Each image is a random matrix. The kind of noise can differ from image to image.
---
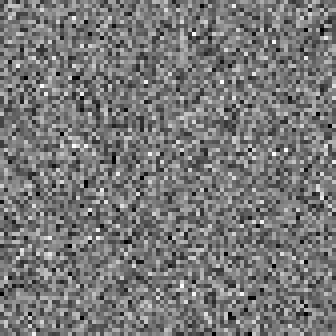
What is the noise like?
independent entries
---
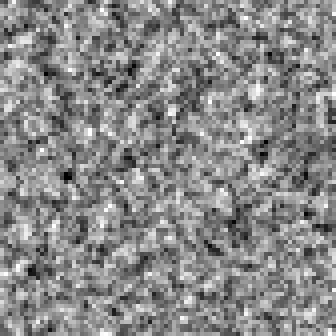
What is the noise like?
blotchy
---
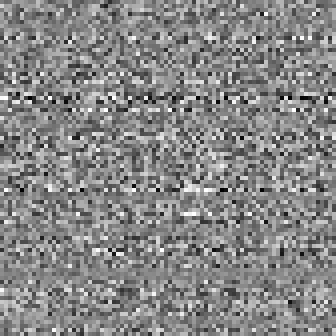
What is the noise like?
rows of uneven size
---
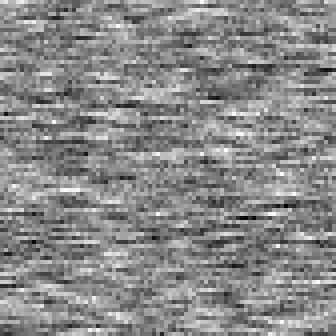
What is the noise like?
streaked along the rows
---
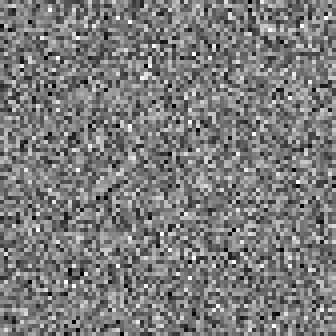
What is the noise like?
independent entries
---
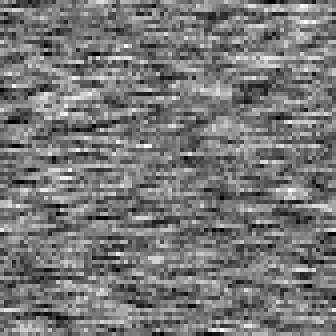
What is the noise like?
streaked along the rows
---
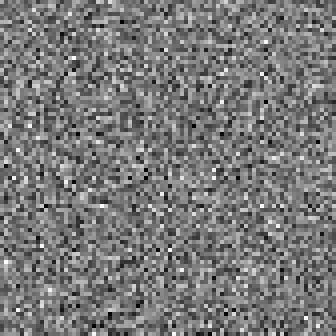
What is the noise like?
low rank plus noise
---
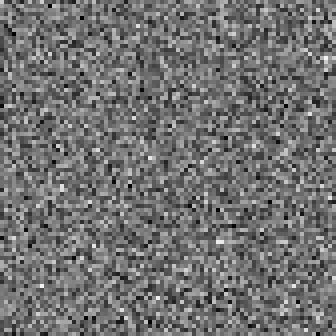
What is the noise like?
independent entries
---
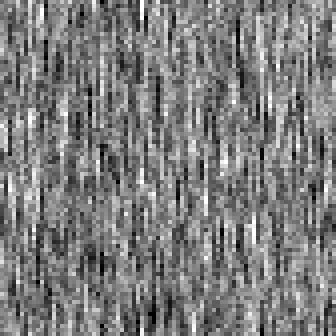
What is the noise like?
streaked along the columns
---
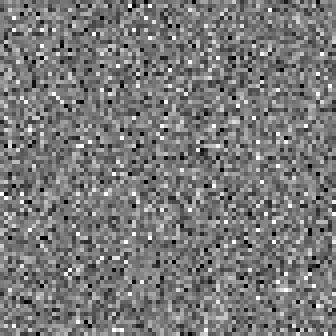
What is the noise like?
heavy tails
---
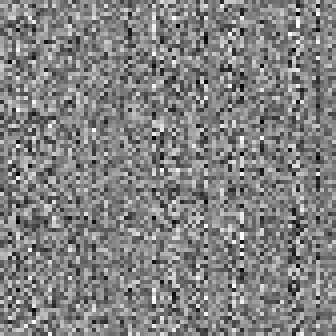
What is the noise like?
columns of uneven size
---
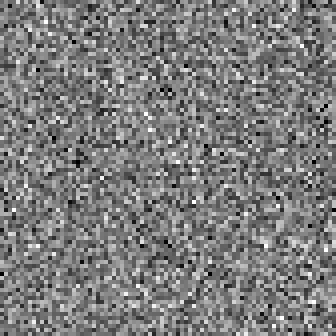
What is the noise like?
independent entries
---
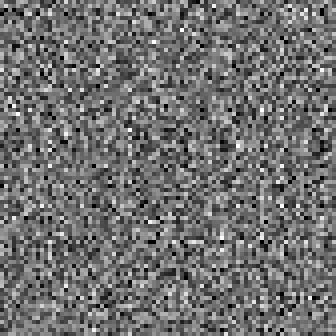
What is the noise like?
low rank plus noise
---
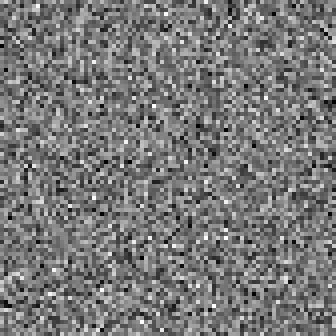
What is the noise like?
independent entries
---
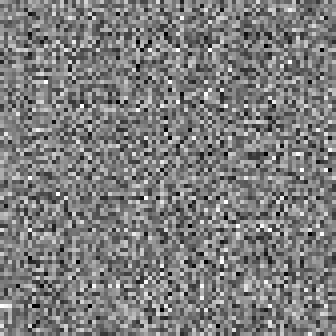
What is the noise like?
low rank plus noise
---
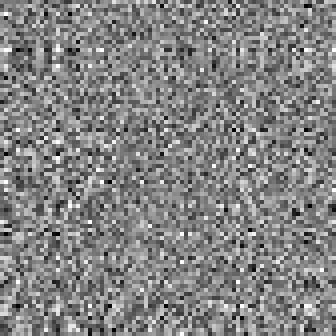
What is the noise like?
low rank plus noise
